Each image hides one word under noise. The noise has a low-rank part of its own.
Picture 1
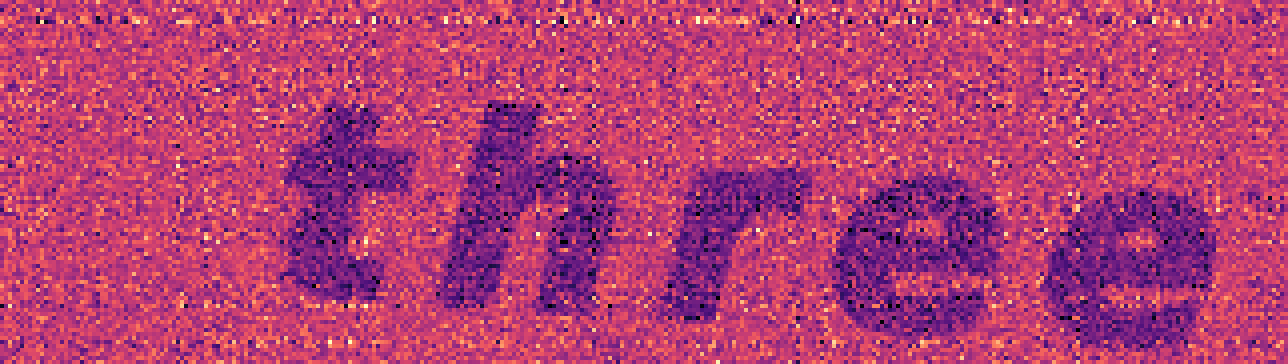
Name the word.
three
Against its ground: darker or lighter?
darker
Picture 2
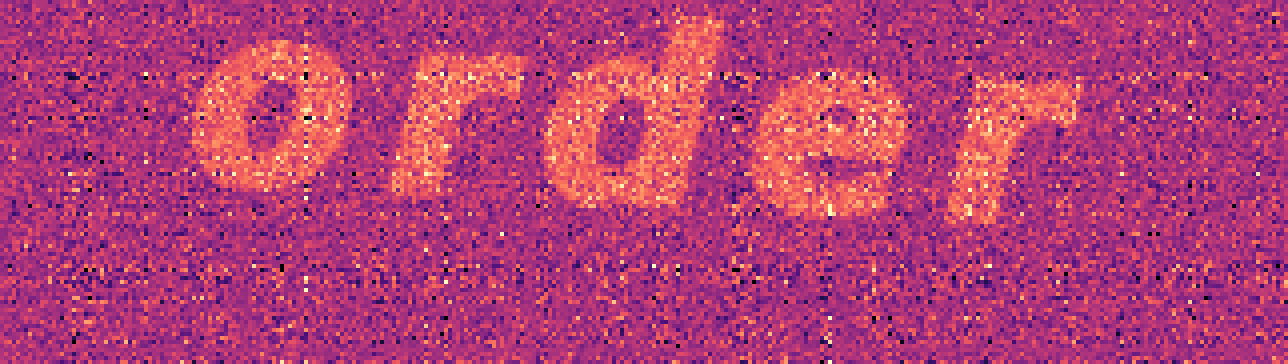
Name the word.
order
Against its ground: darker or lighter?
lighter
